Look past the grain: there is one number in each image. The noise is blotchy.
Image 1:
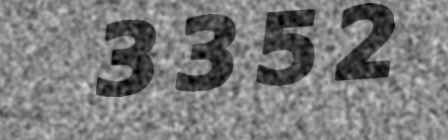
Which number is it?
3352
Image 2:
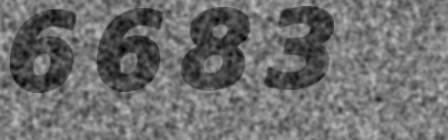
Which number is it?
6683
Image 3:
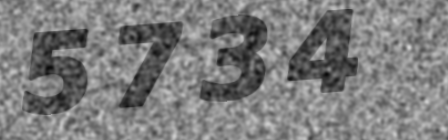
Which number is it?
5734
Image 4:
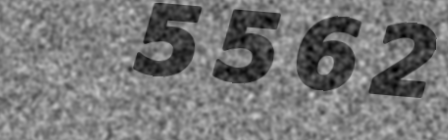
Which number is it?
5562
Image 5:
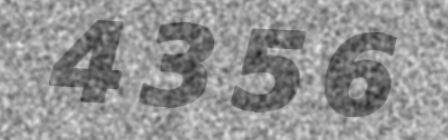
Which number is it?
4356
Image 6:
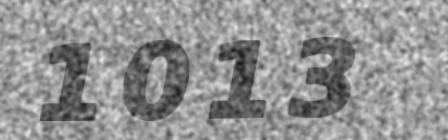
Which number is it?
1013
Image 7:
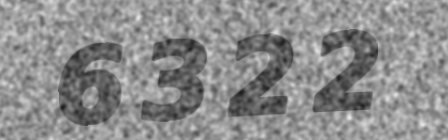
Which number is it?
6322
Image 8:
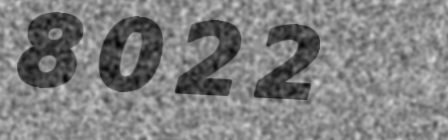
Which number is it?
8022
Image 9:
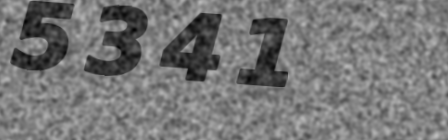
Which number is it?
5341
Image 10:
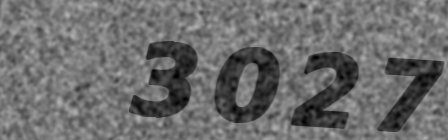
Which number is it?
3027
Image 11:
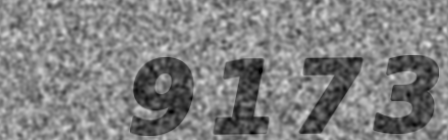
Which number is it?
9173
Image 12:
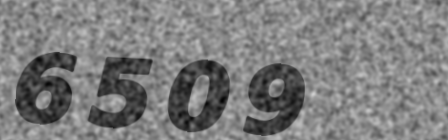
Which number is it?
6509
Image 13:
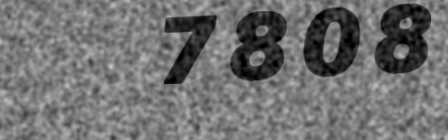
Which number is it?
7808
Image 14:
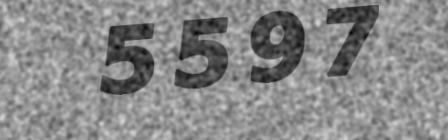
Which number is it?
5597
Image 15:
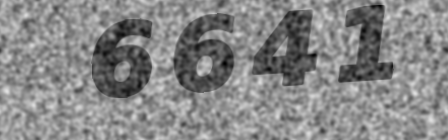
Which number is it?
6641
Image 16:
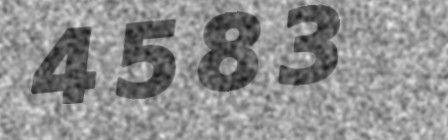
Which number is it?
4583
